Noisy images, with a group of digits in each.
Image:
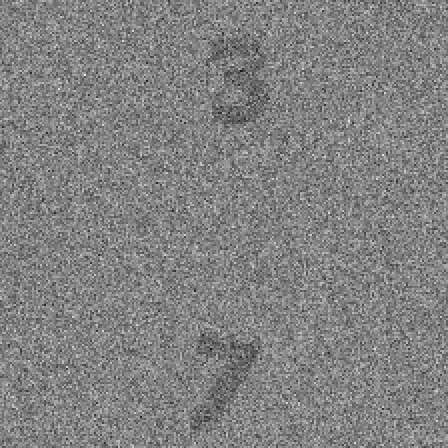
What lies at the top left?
nothing
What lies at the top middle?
3
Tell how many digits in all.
2
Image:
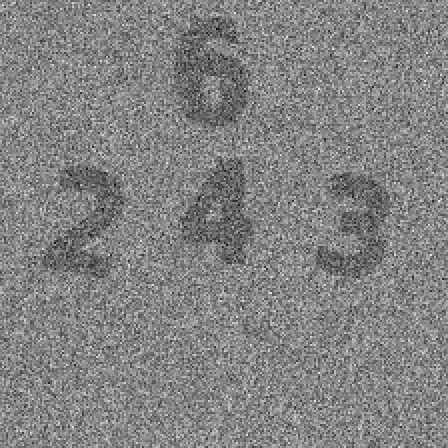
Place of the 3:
middle right
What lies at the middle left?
2
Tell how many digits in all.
4
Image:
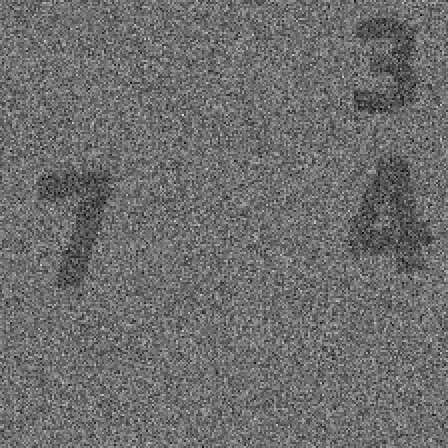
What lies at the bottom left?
nothing
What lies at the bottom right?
nothing
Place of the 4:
middle right
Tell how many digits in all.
3
